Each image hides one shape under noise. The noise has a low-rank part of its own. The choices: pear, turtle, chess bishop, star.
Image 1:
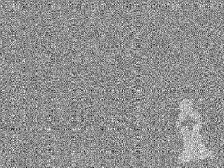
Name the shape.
chess bishop
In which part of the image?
bottom right
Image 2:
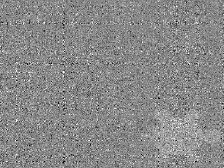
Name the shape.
turtle
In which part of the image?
bottom right
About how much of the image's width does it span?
a third
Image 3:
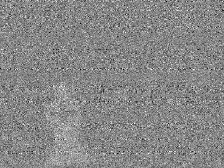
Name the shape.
chess bishop
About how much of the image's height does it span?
half
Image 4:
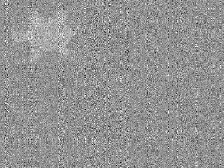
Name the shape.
turtle
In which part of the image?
top left
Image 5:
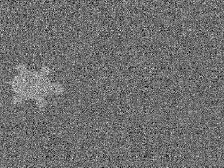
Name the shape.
turtle
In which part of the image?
middle left
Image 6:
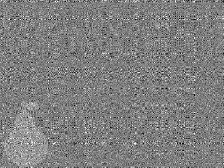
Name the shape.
pear
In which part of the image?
bottom left
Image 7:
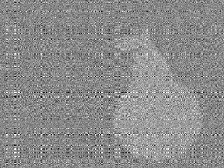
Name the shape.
pear
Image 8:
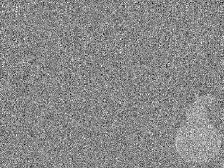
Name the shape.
pear
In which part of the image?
bottom right
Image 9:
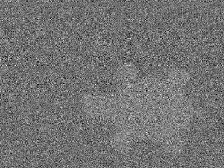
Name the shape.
turtle
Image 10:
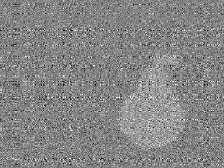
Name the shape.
pear
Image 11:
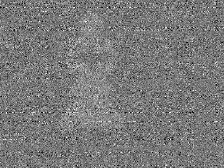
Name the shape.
chess bishop
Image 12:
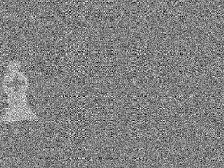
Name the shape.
chess bishop
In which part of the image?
middle left
